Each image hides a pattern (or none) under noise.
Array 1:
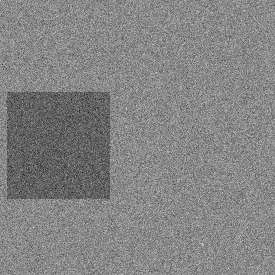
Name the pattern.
one block
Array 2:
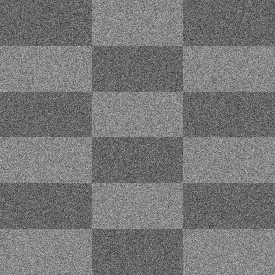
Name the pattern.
a checkerboard
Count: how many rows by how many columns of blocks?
6 by 3
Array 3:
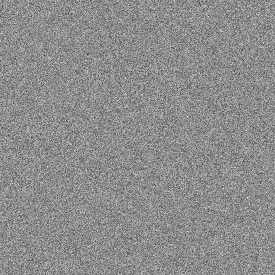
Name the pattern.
only noise
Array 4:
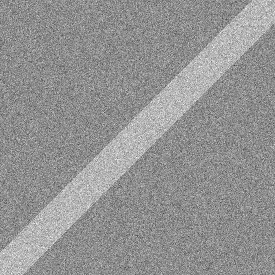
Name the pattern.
a diagonal band
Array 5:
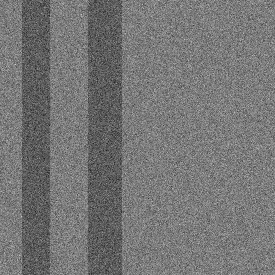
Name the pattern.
bands of columns
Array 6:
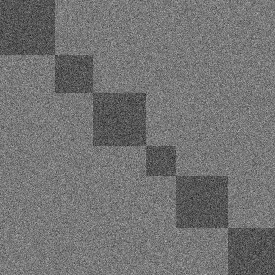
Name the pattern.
blocks along the diagonal
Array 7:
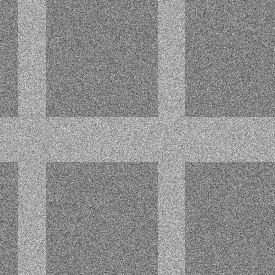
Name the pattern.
bands of rows crossing bands of columns
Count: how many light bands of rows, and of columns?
1 and 2
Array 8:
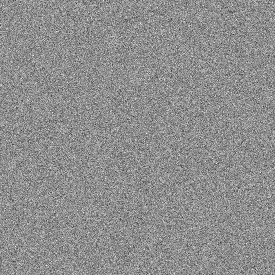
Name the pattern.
only noise
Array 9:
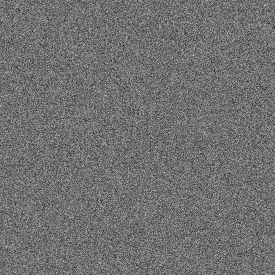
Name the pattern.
only noise
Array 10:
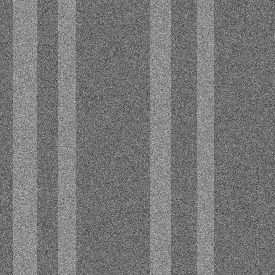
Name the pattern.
bands of columns
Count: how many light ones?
4
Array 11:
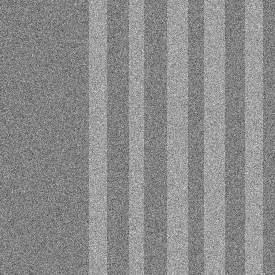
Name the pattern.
bands of columns
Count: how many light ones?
5
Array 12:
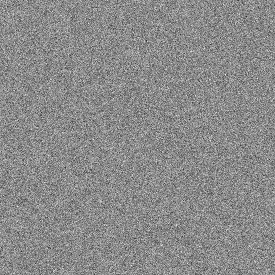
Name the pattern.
only noise
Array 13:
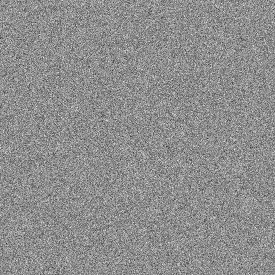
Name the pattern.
only noise
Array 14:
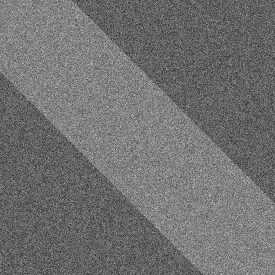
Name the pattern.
a diagonal band
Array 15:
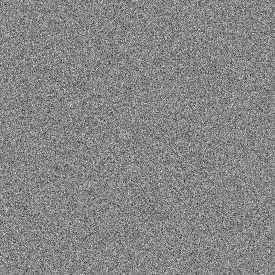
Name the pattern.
only noise
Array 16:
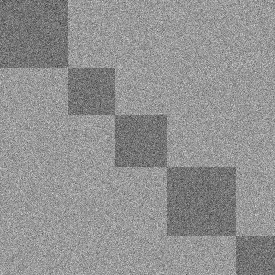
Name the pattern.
blocks along the diagonal
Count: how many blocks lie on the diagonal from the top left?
5
